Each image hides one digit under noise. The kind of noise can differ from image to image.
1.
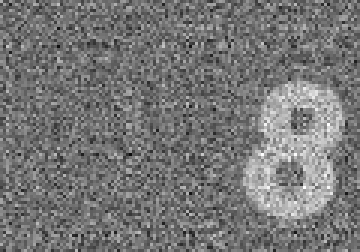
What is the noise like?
low rank plus noise
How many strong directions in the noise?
three or four
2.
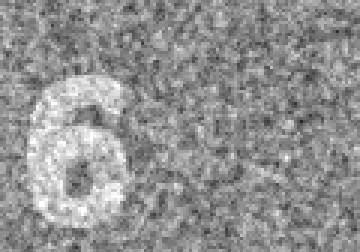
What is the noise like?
blotchy
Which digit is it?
6
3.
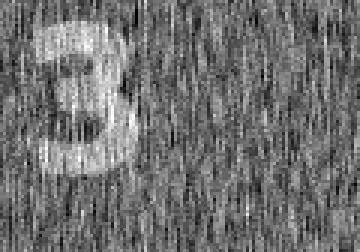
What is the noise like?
streaked along the columns
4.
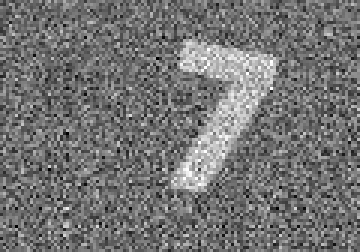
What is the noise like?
low rank plus noise
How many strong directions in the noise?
three or four
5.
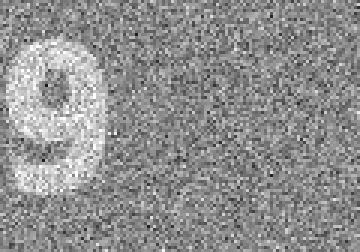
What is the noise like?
independent entries
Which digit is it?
9
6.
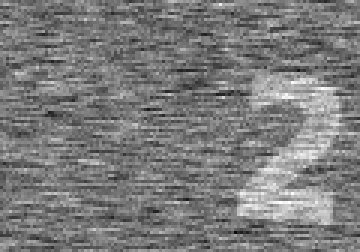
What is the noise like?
streaked along the rows
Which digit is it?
2
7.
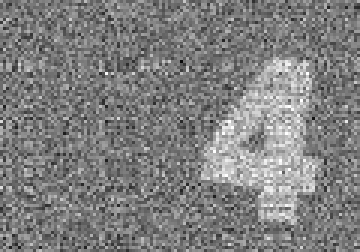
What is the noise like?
low rank plus noise
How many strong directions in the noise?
one
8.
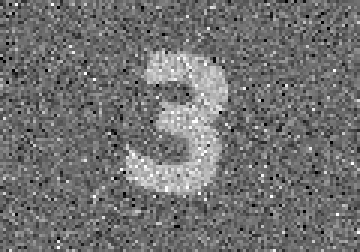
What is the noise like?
heavy tails
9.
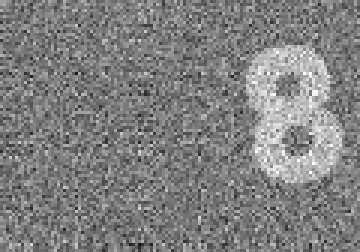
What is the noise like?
low rank plus noise
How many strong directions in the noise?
two
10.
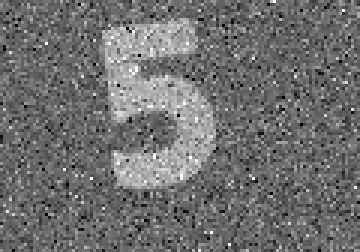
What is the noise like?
heavy tails
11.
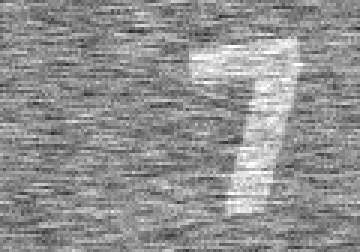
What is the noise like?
streaked along the rows
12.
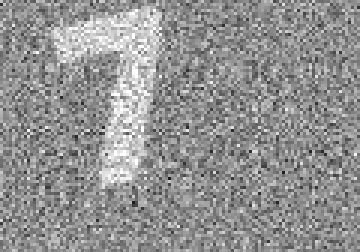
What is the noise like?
low rank plus noise
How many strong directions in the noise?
one
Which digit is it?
7
